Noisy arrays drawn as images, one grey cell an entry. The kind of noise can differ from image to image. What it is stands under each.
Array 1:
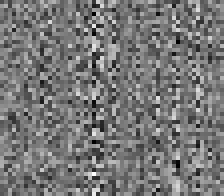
columns of uneven size
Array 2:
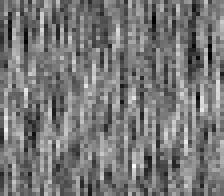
streaked along the columns
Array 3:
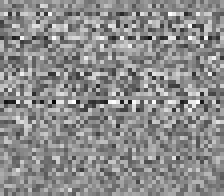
rows of uneven size
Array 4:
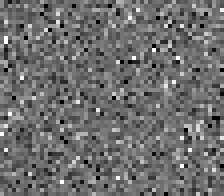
heavy tails
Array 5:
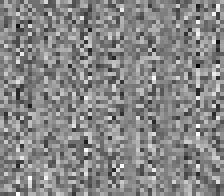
columns of uneven size
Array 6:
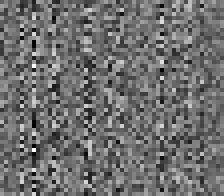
columns of uneven size
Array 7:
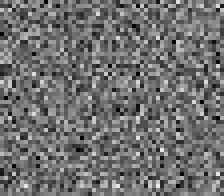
low rank plus noise
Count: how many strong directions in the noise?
two
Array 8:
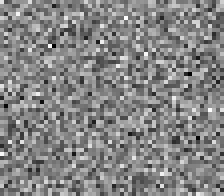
independent entries
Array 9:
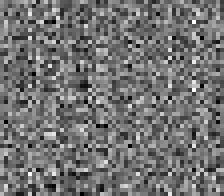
low rank plus noise
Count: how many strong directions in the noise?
three or four
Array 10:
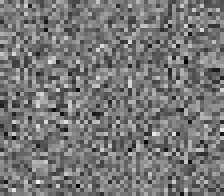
low rank plus noise
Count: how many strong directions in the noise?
five to eight
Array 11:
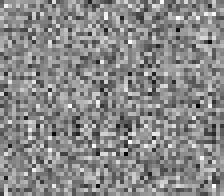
low rank plus noise
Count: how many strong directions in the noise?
five to eight
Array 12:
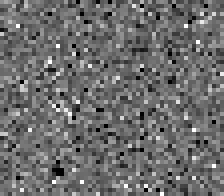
heavy tails
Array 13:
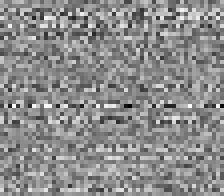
rows of uneven size
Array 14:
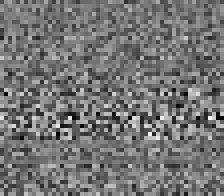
rows of uneven size
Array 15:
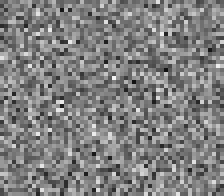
independent entries
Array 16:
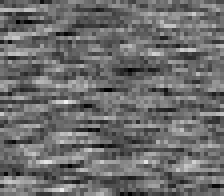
streaked along the rows
